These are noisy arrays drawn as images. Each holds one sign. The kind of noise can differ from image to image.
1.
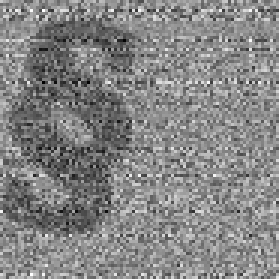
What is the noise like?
rows of uneven size
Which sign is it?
section sign
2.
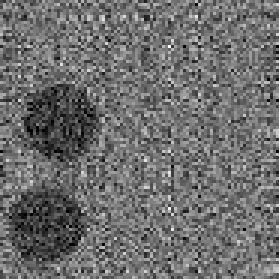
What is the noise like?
low rank plus noise
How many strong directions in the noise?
two
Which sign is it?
colon
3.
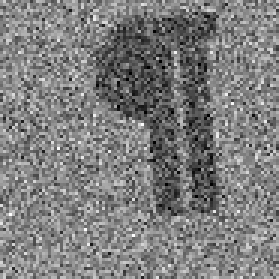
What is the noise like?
independent entries
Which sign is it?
pilcrow
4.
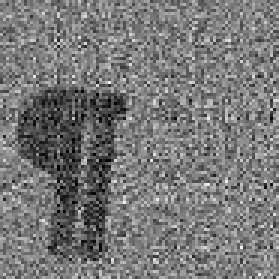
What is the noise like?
low rank plus noise
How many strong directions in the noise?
five to eight
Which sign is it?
pilcrow
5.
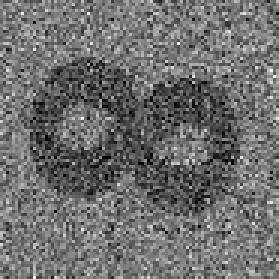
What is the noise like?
low rank plus noise
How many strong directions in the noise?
five to eight
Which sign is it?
infinity sign
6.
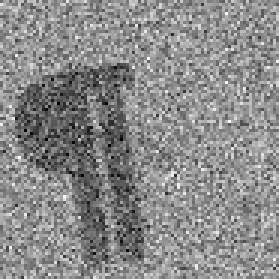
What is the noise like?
independent entries
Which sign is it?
pilcrow
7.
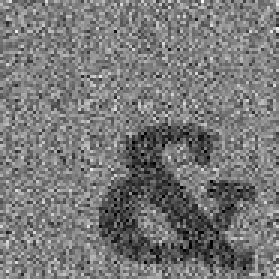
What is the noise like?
low rank plus noise
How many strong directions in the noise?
three or four
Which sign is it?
ampersand
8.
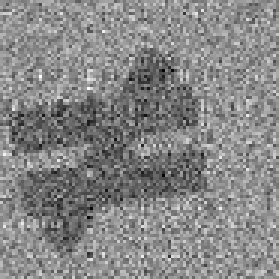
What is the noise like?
low rank plus noise
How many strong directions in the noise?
three or four
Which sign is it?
not-equal sign
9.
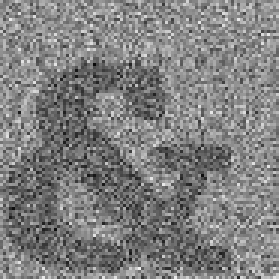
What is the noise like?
low rank plus noise
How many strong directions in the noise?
three or four
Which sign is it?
ampersand
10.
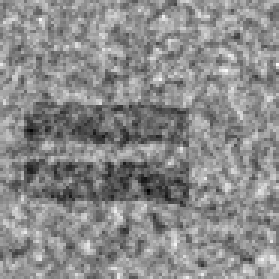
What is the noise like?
blotchy
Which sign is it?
equals sign
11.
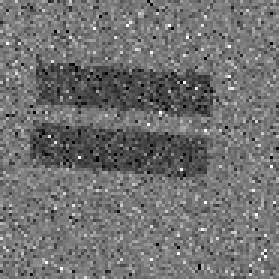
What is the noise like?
heavy tails
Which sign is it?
equals sign
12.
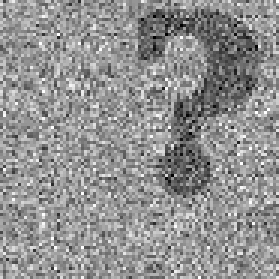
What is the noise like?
low rank plus noise
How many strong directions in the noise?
two
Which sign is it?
question mark
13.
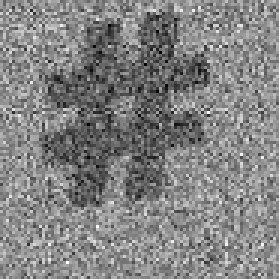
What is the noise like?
low rank plus noise
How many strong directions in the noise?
three or four
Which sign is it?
hash sign
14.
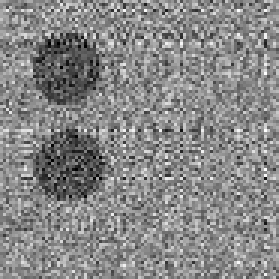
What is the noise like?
low rank plus noise
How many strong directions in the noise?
one
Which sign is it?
colon
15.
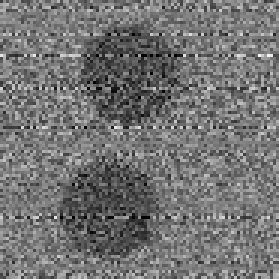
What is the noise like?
rows of uneven size
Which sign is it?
colon
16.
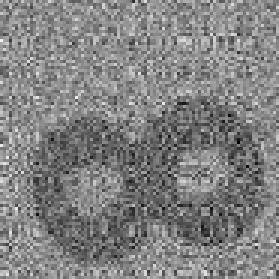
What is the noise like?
low rank plus noise
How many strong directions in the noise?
one
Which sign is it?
infinity sign
